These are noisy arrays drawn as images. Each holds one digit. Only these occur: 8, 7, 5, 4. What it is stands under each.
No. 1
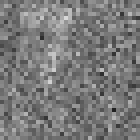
7
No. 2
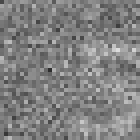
5
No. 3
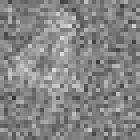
4
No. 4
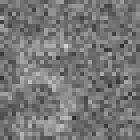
5
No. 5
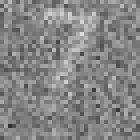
7
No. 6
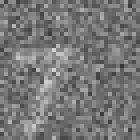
7
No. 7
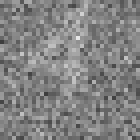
4
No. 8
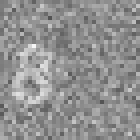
8
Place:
middle left
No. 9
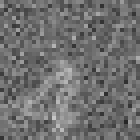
4
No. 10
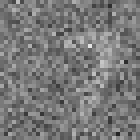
7
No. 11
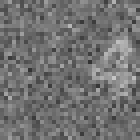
4
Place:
middle right
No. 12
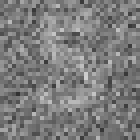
5
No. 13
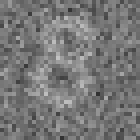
8
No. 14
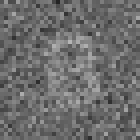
8
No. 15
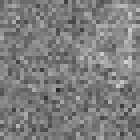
4
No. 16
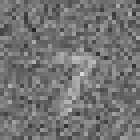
7
